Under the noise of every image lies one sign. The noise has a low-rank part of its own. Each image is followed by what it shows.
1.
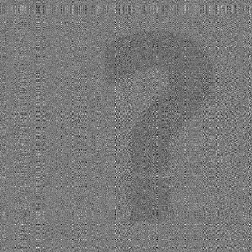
question mark
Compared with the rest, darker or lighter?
darker
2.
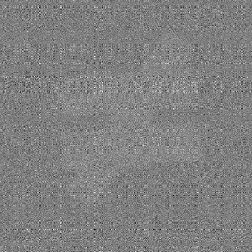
not-equal sign
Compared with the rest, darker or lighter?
lighter
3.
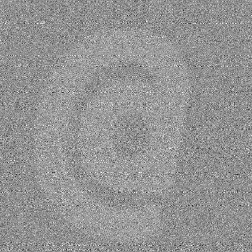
at sign
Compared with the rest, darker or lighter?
lighter
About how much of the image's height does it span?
nearly all
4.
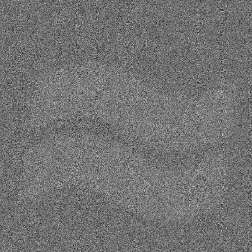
approximately sign
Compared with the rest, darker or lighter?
lighter
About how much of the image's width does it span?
nearly all
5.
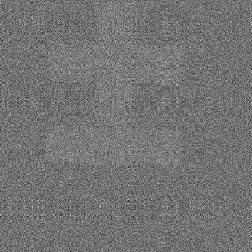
plus-minus sign
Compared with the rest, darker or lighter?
lighter
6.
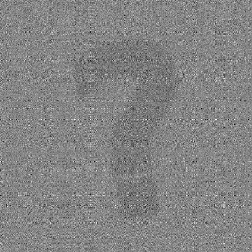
question mark
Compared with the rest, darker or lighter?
darker
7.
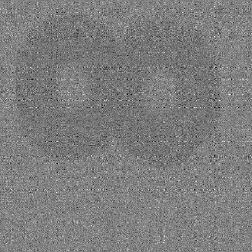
infinity sign
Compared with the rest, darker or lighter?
darker
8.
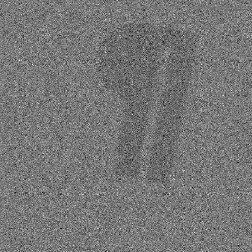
pilcrow
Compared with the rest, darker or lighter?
darker
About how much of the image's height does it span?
two thirds
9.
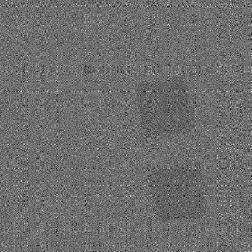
colon
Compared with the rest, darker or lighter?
darker
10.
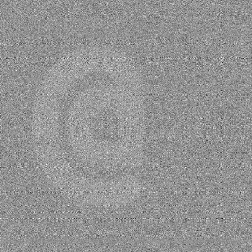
at sign
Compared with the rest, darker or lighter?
lighter
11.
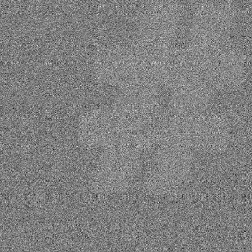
hash sign
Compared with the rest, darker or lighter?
lighter
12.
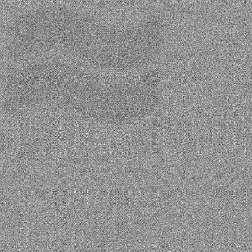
approximately sign
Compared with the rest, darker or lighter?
darker
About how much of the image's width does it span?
two thirds
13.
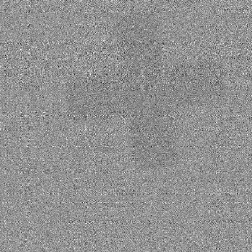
plus sign
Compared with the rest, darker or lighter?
darker
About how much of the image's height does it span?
two thirds
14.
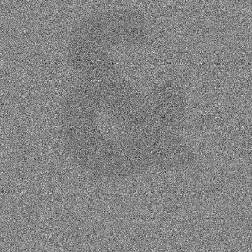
ampersand
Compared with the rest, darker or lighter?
darker
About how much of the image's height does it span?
two thirds
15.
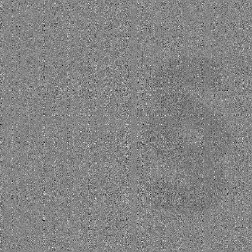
section sign
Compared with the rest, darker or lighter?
darker
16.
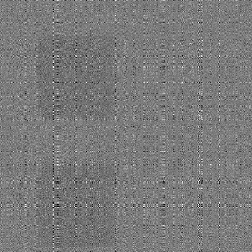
colon
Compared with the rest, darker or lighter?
darker
